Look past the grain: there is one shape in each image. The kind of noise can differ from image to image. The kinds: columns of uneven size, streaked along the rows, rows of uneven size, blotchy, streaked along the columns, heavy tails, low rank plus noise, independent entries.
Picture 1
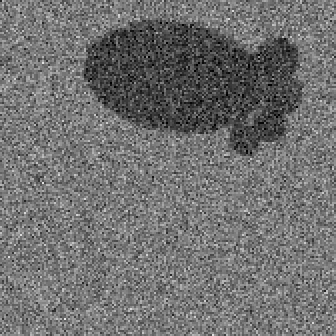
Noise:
independent entries
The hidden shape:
footprint
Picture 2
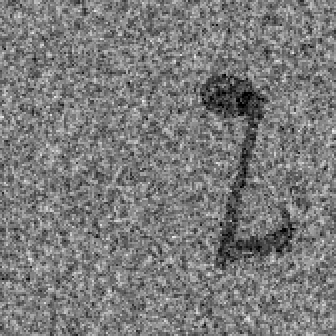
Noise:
blotchy
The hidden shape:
musical note
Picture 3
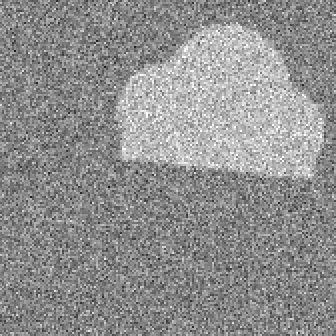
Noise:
independent entries
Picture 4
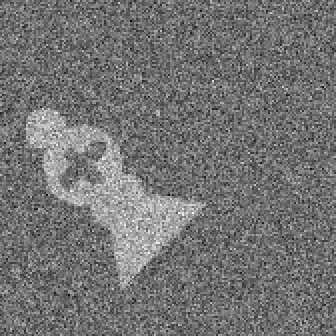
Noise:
independent entries
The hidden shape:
chess bishop
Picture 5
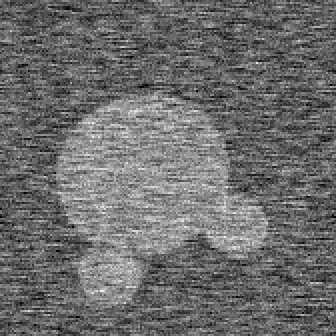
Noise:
streaked along the rows
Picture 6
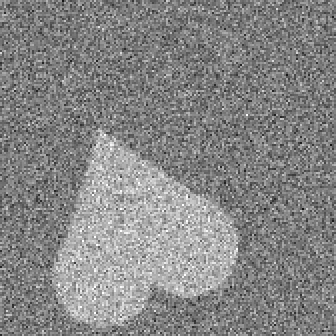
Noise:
low rank plus noise
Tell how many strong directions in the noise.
one
